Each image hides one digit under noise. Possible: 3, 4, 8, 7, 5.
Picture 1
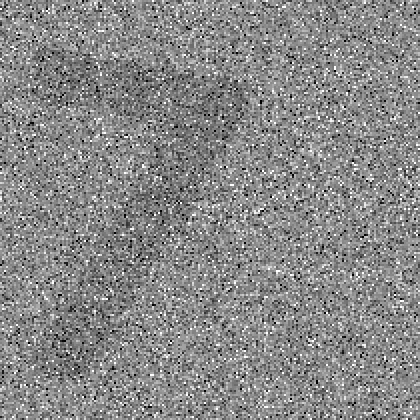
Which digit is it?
7
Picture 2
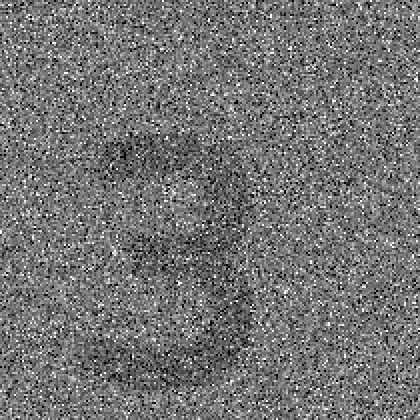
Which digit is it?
3
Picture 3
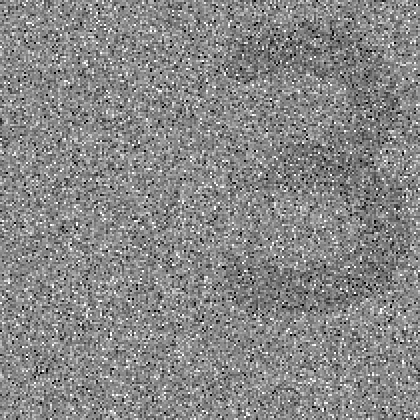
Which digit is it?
3
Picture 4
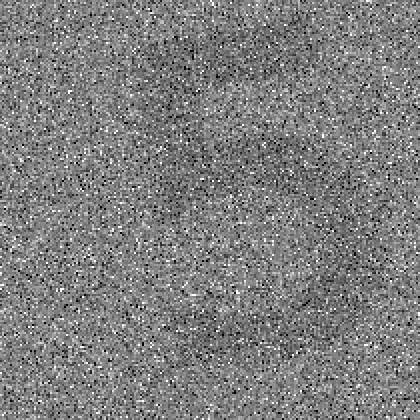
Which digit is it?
5
